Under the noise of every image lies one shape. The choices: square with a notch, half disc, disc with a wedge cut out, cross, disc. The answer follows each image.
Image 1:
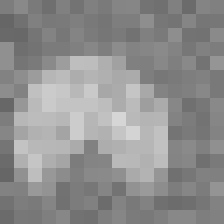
disc with a wedge cut out
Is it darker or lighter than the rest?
lighter
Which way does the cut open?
down
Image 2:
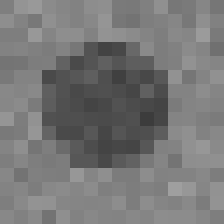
disc
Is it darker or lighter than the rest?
darker
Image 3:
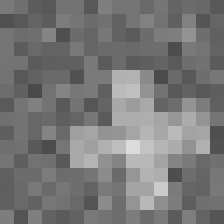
cross
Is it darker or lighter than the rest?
lighter
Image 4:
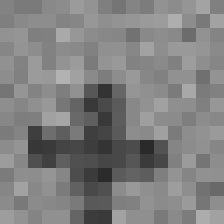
cross
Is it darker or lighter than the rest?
darker
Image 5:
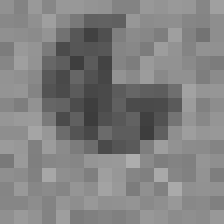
disc with a wedge cut out
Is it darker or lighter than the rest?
darker
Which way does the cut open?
up and right
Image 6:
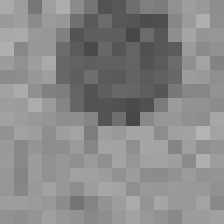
disc
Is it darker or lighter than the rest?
darker
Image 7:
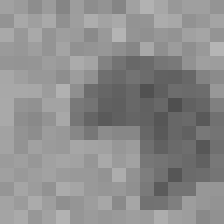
disc with a wedge cut out
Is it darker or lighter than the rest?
darker
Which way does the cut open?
down and left
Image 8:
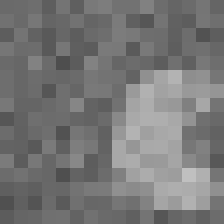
disc with a wedge cut out
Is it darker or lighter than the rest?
lighter
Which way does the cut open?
right
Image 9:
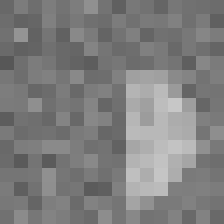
half disc
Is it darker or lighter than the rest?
lighter
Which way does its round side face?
right
